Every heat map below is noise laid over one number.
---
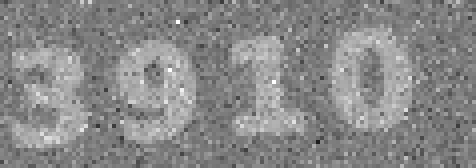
3910
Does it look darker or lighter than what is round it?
lighter
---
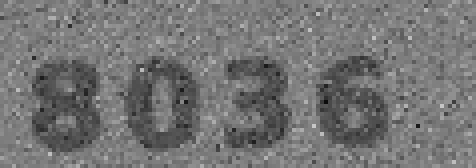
8036
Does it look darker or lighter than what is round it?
darker
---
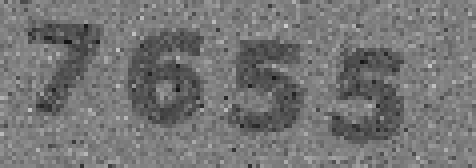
7655
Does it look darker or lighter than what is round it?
darker
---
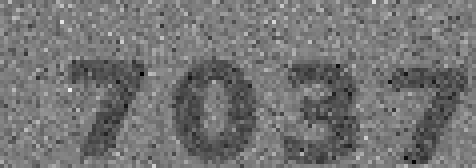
7037
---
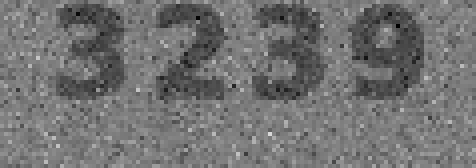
3239
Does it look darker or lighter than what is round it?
darker
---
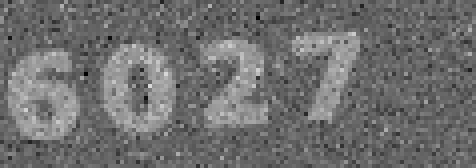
6027
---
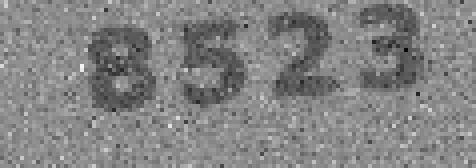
8523
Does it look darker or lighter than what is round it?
darker
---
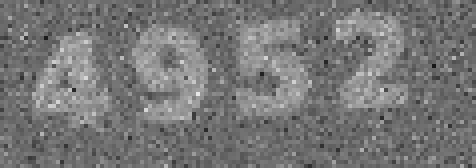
4952
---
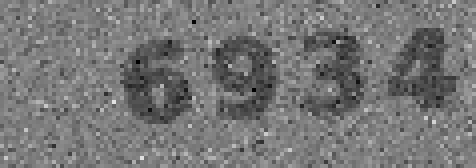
6934
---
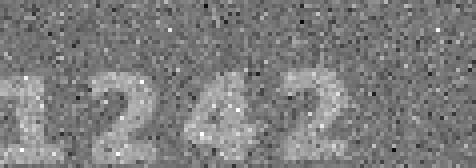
1242
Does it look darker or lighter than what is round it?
lighter
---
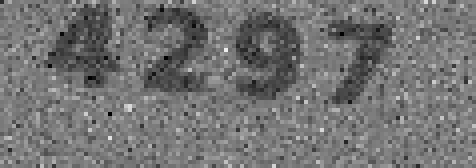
4297
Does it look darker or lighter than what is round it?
darker
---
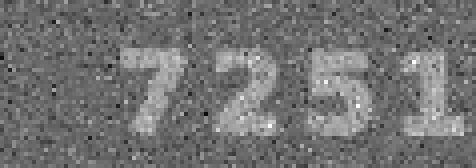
7251
